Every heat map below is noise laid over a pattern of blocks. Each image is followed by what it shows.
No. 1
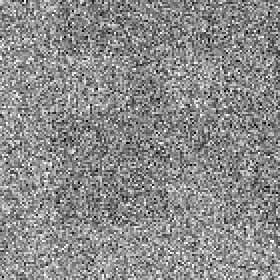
mirrored about the diagonal from the bottom left
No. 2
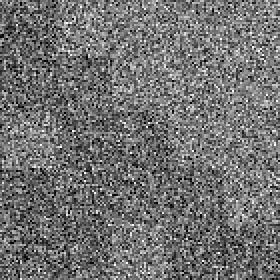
mirrored about the diagonal from the bottom left
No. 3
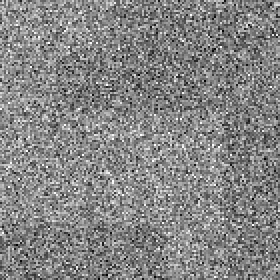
no symmetry
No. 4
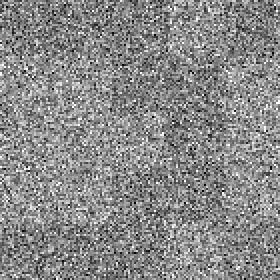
top and bottom mirror each other
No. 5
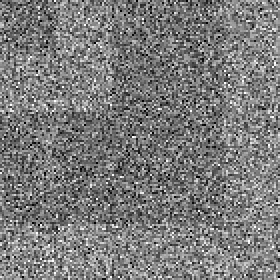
mirrored about the diagonal from the top left
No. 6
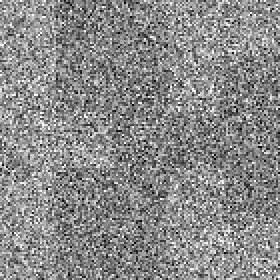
top and bottom mirror each other
